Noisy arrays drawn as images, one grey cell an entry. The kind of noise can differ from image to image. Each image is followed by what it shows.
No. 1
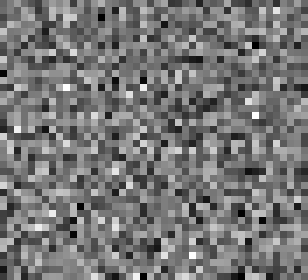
low rank plus noise
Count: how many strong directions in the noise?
five to eight
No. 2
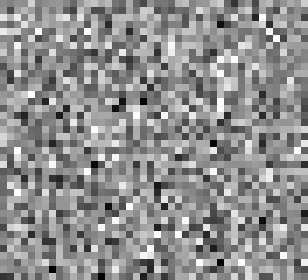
independent entries
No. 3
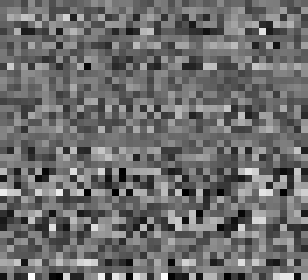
rows of uneven size
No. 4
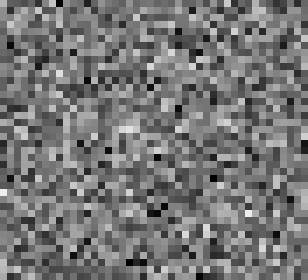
independent entries
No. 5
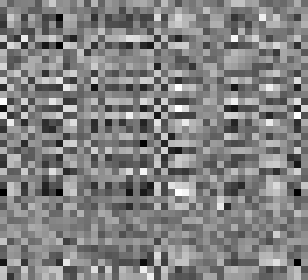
low rank plus noise
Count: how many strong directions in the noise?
one
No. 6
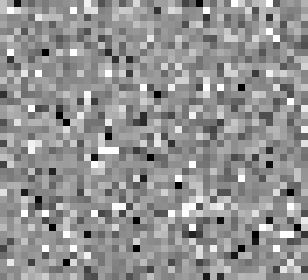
heavy tails
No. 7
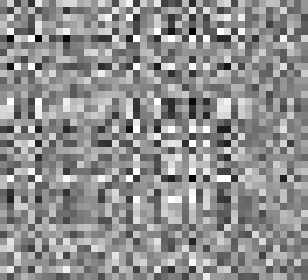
low rank plus noise
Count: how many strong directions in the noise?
one
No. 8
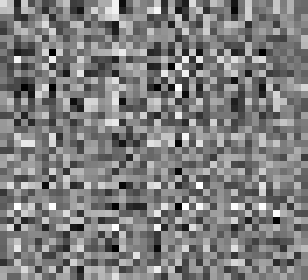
low rank plus noise
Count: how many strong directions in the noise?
two
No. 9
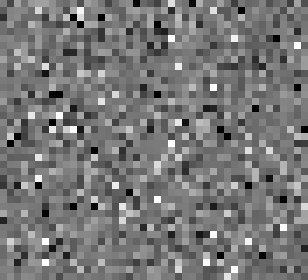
heavy tails
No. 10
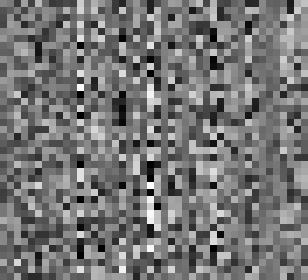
columns of uneven size
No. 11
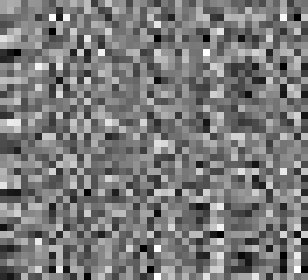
low rank plus noise
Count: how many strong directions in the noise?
two
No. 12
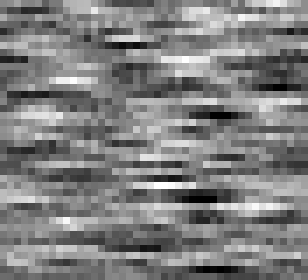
streaked along the rows
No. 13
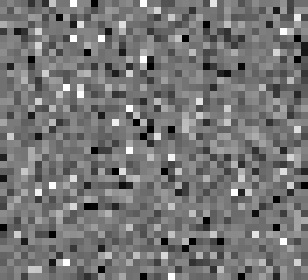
heavy tails
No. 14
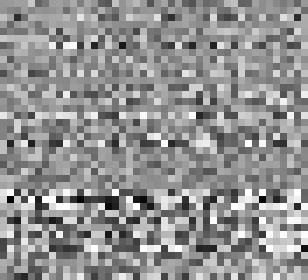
rows of uneven size
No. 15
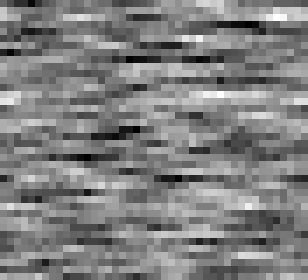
streaked along the rows
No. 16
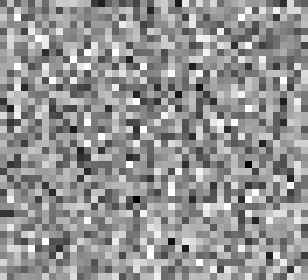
independent entries
